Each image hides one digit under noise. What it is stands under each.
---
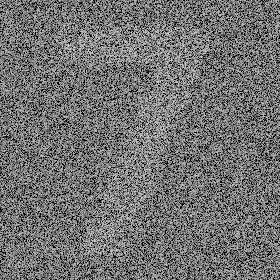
7
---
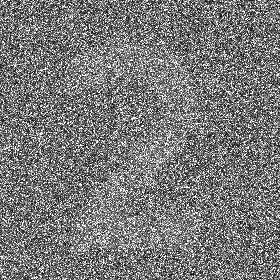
2
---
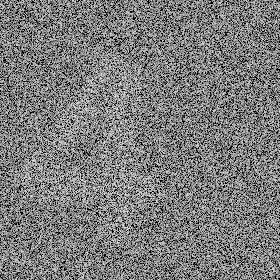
4
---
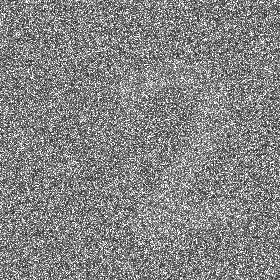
2
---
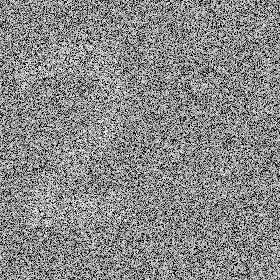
2
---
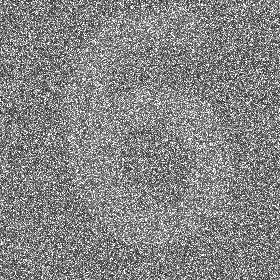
6
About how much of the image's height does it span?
nearly all
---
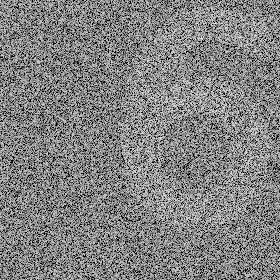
6
